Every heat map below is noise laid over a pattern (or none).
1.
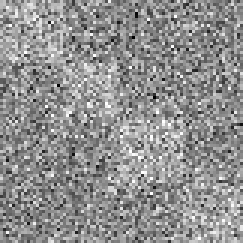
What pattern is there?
blocks along the diagonal
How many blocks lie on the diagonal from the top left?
4
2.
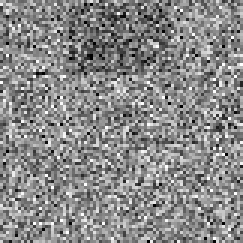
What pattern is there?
one block
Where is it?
top middle
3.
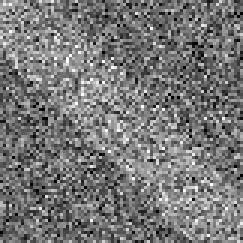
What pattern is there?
a diagonal band
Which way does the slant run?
top left to bottom right
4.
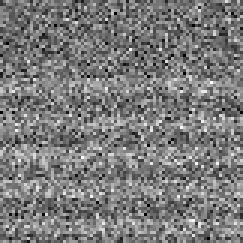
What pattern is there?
bands of rows
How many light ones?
5
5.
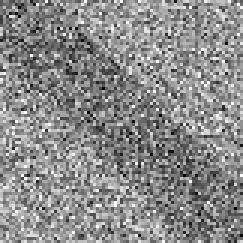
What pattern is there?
a diagonal band
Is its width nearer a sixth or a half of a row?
a half
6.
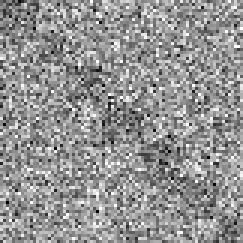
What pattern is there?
blocks along the diagonal
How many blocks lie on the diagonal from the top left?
7
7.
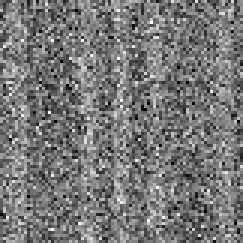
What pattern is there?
bands of columns
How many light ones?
5
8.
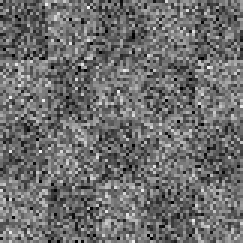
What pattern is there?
a checkerboard
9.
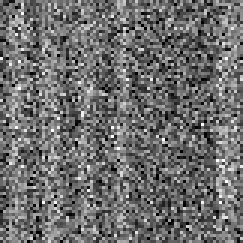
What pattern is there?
bands of columns
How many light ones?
5
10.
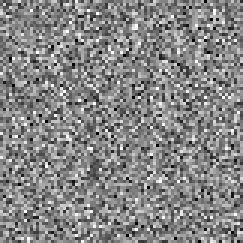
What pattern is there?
only noise
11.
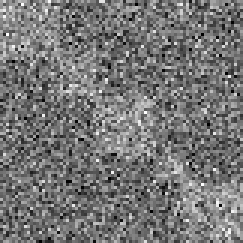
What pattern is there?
blocks along the diagonal
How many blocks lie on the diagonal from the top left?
5
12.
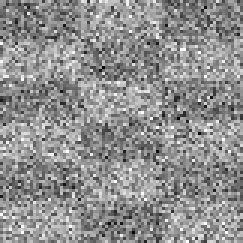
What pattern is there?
a checkerboard
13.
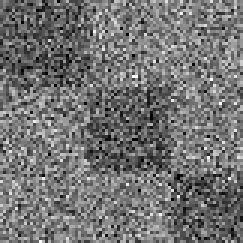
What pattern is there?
blocks along the diagonal
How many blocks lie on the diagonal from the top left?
3
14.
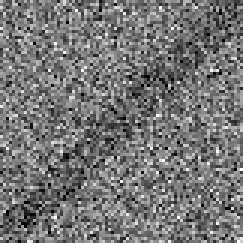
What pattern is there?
a diagonal band
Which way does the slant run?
bottom left to top right
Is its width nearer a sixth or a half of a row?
a sixth
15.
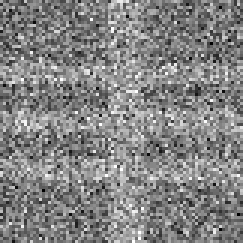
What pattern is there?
bands of rows crossing bands of columns
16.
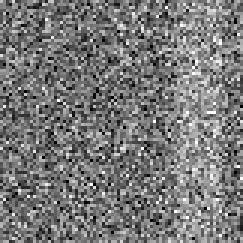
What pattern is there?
one band of columns
